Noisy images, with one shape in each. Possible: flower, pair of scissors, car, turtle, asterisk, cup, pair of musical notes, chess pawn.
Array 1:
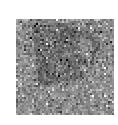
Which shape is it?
cup
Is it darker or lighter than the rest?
darker
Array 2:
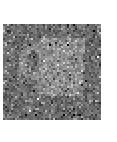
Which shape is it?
cup
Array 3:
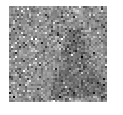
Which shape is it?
chess pawn
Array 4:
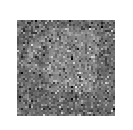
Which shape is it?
cup
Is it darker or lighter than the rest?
lighter
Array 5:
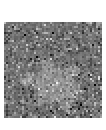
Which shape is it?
turtle
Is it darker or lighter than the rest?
lighter
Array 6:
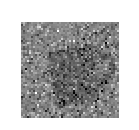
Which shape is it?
cup
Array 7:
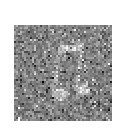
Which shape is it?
pair of musical notes
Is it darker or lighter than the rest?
lighter
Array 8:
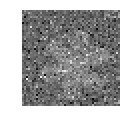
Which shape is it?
asterisk
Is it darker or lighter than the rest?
lighter
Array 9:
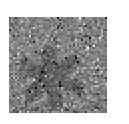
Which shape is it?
asterisk
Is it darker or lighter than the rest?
darker
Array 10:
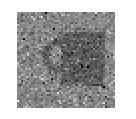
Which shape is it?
cup
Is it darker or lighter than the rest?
darker
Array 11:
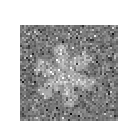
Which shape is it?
asterisk
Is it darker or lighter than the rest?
lighter
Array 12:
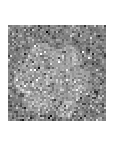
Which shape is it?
flower
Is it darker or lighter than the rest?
lighter
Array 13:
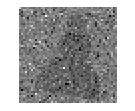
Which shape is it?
chess pawn
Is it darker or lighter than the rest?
darker
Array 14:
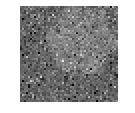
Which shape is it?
flower
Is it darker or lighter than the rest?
lighter
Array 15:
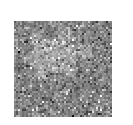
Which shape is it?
turtle
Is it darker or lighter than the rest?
lighter
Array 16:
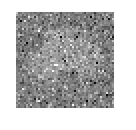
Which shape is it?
car
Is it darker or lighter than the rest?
lighter
